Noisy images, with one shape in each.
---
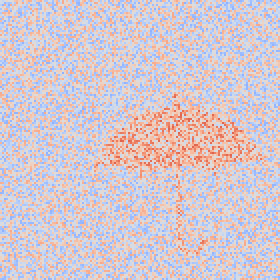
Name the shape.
umbrella
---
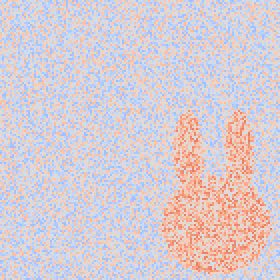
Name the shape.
rabbit's head
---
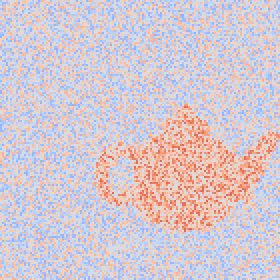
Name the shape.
teapot
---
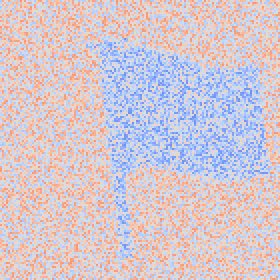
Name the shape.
flag
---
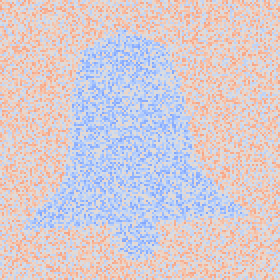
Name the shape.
bell
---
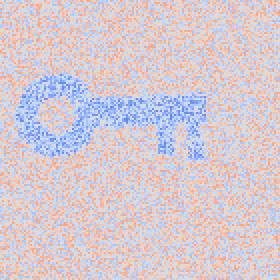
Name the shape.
key
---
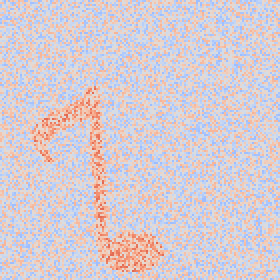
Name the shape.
musical note
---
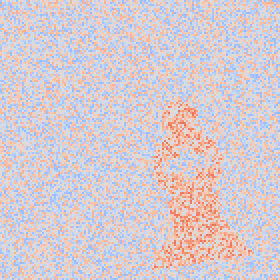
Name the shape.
chess bishop
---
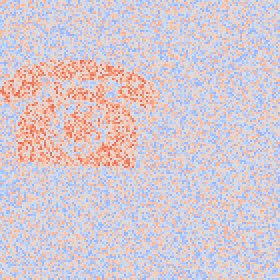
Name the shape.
telephone
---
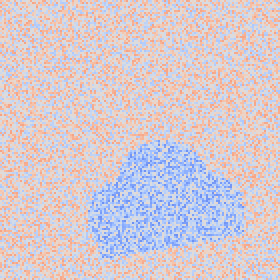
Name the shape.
cloud
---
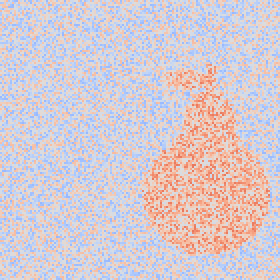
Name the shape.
pear
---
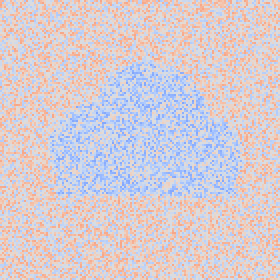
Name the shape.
cloud
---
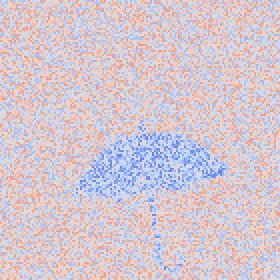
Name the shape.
umbrella
